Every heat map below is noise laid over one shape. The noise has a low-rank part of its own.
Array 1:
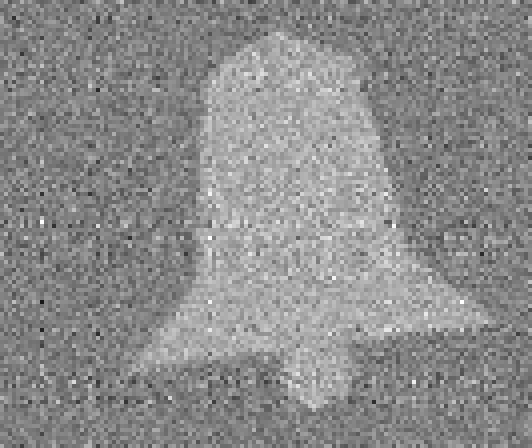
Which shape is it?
bell
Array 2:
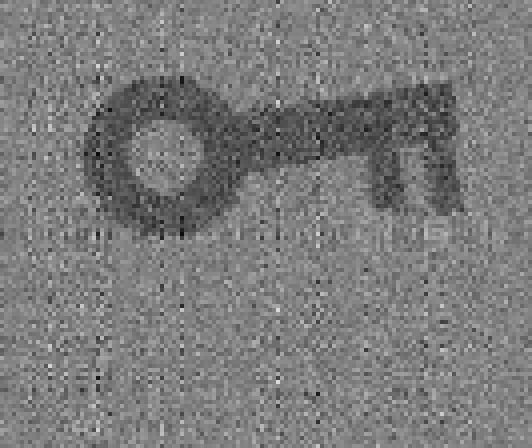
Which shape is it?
key
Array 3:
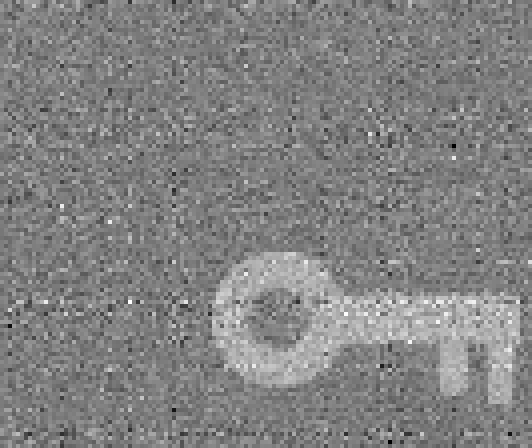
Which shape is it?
key
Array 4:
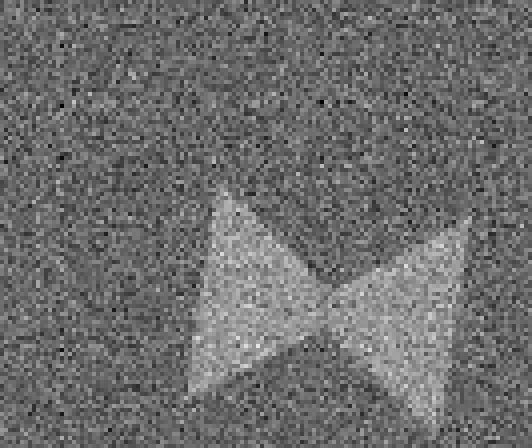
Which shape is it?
bow tie
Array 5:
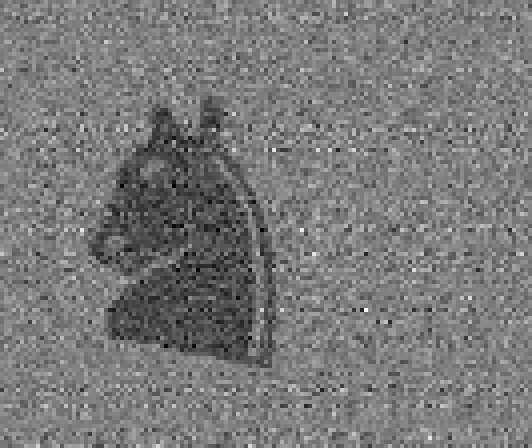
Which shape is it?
chess knight
